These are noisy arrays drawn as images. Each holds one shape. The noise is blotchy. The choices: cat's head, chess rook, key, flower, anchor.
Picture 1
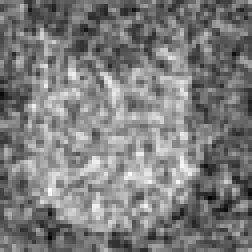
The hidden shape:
cat's head
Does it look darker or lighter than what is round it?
lighter
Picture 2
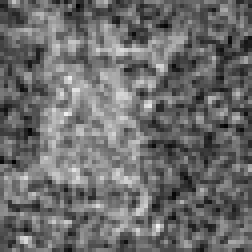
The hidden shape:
chess rook
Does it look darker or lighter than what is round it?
lighter
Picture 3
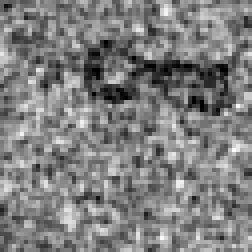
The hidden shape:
key
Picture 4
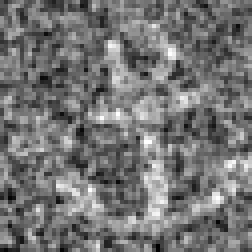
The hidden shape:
anchor
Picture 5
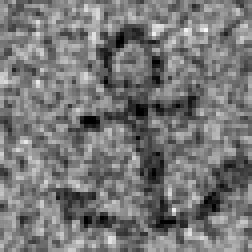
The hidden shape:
anchor
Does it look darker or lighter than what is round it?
darker
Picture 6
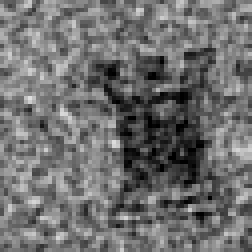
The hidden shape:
chess rook
